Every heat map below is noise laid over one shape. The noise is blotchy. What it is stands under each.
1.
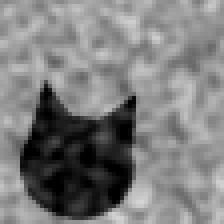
dark cat's head
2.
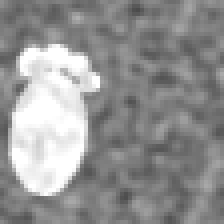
light footprint
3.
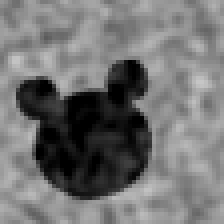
dark bear's head
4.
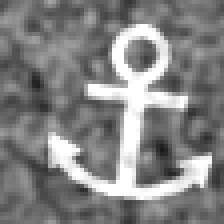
light anchor
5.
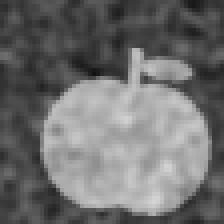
light apple
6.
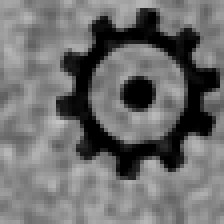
dark gear
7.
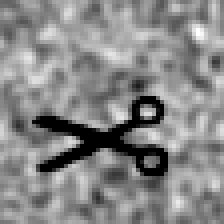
dark pair of scissors
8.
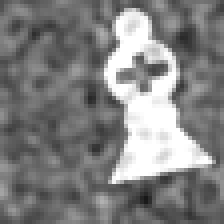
light chess bishop
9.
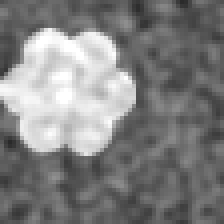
light flower
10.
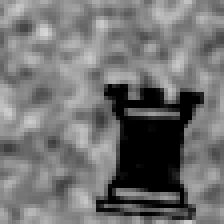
dark chess rook
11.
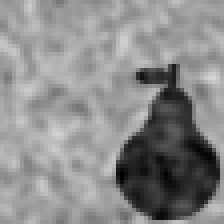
dark pear
